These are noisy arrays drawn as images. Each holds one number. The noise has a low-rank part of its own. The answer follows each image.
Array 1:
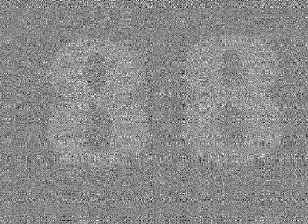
88
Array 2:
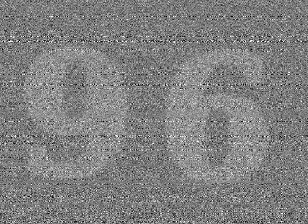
96
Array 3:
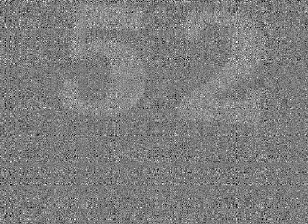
52
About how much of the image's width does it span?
two thirds
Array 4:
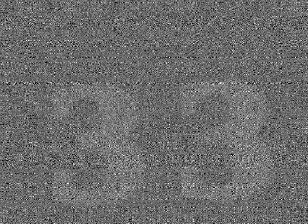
33
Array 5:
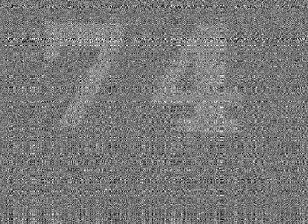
74
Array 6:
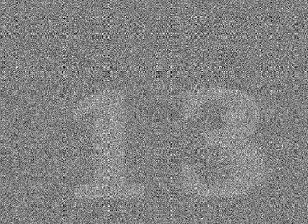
13
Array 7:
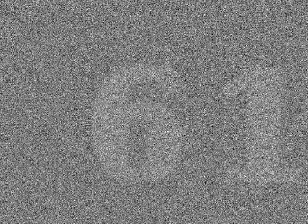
61
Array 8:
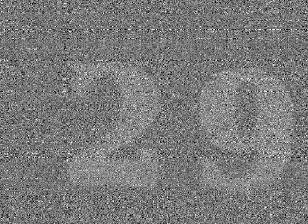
29
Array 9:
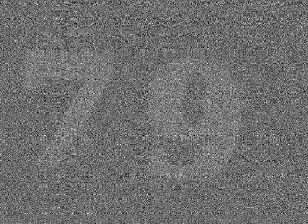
79
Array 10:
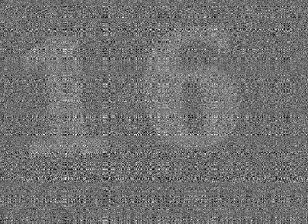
16
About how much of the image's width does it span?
two thirds
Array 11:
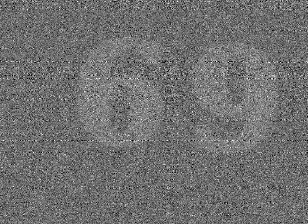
69
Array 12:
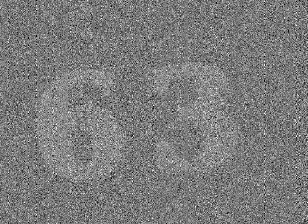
63
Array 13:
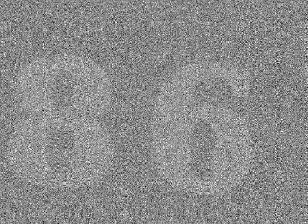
86
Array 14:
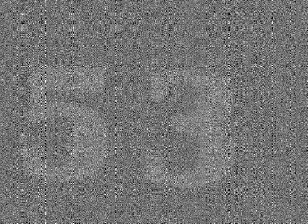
53
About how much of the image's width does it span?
two thirds
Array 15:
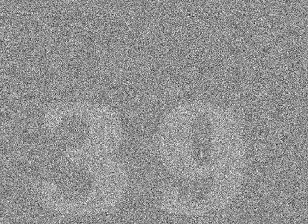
39
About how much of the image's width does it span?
two thirds
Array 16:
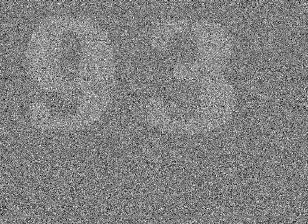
93
